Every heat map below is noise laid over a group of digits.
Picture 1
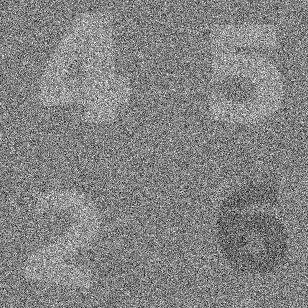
top left: light 4; top right: light 5; bottom left: light 2; bottom right: dark 6
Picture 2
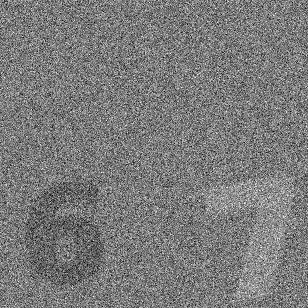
bottom left: dark 6; bottom right: light 7
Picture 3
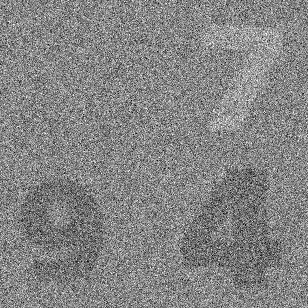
top right: light 7; bottom left: dark 9; bottom right: dark 4
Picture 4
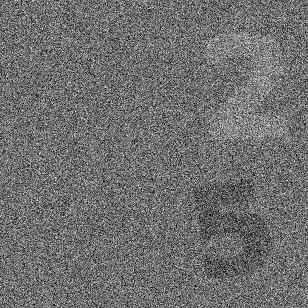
top right: light 2; bottom right: dark 5
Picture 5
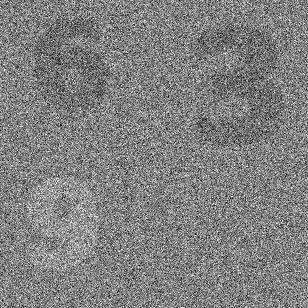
top left: dark 6; top right: dark 3; bottom left: light 9
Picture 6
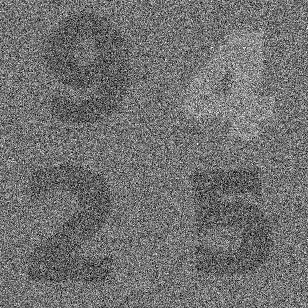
top left: dark 9; top right: light 4; bottom left: dark 2; bottom right: dark 5
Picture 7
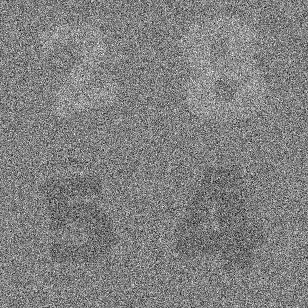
top left: light 2; top right: light 8; bottom left: dark 5; bottom right: dark 4
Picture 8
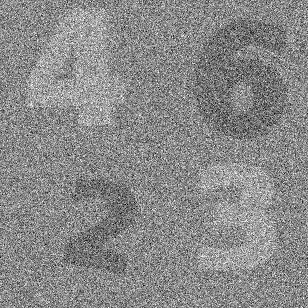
top left: light 4; top right: dark 6; bottom left: dark 2; bottom right: light 3
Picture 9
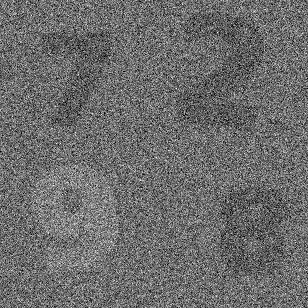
top left: dark 7; top right: dark 2; bottom left: light 9; bottom right: dark 8
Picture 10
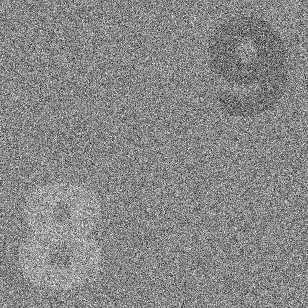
top right: dark 9; bottom left: light 8
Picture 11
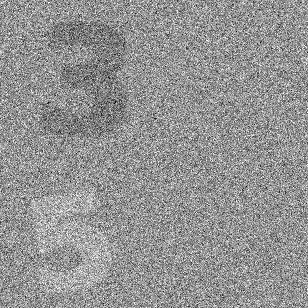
top left: dark 3; bottom left: light 5
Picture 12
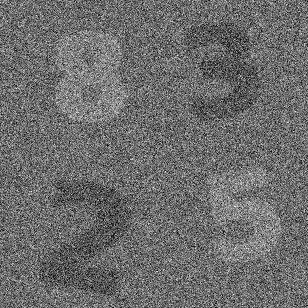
top left: light 8; top right: dark 3; bottom left: dark 2; bottom right: light 5
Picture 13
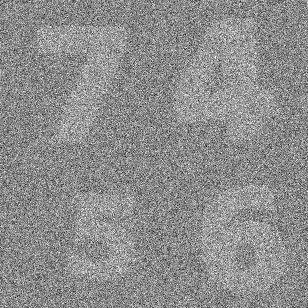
top left: light 7; top right: light 4; bottom left: light 5; bottom right: light 6
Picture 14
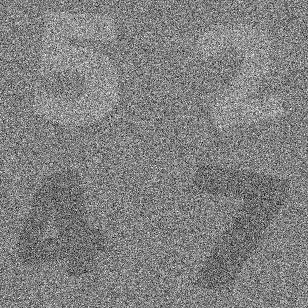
top left: light 5; top right: light 2; bottom left: dark 4; bottom right: dark 7
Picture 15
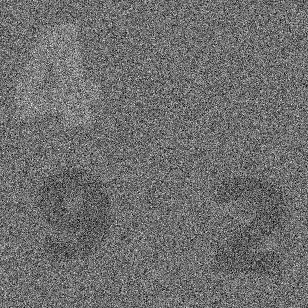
top left: light 4; bottom left: dark 9; bottom right: dark 2
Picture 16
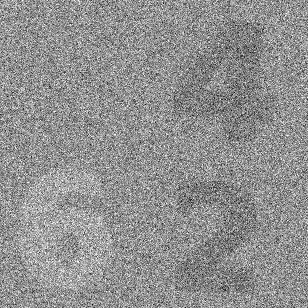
top right: dark 4; bottom left: light 6; bottom right: dark 2
